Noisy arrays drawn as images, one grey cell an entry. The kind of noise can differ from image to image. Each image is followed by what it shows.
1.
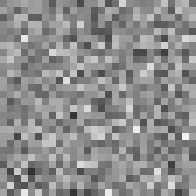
independent entries
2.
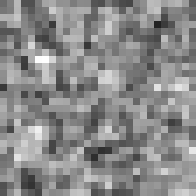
blotchy
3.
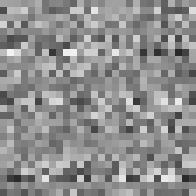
rows of uneven size
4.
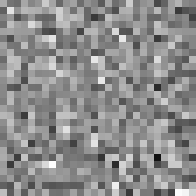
low rank plus noise
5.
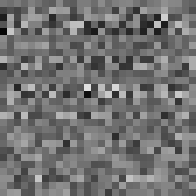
rows of uneven size
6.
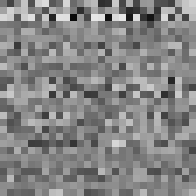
rows of uneven size
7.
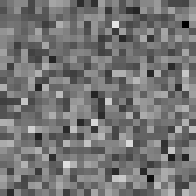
independent entries
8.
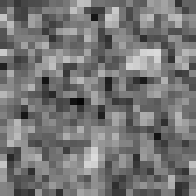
blotchy
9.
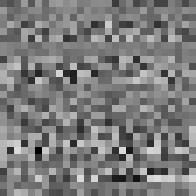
rows of uneven size
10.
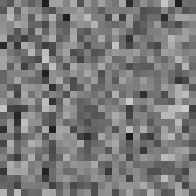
low rank plus noise
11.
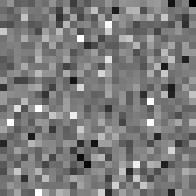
heavy tails
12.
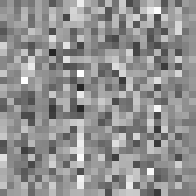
columns of uneven size
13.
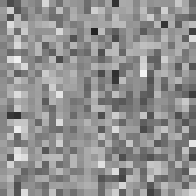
columns of uneven size
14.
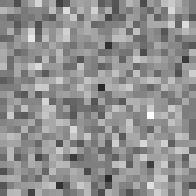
independent entries
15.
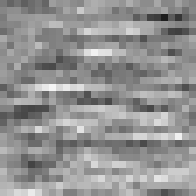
streaked along the rows
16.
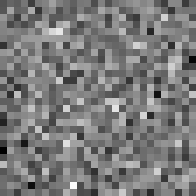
independent entries
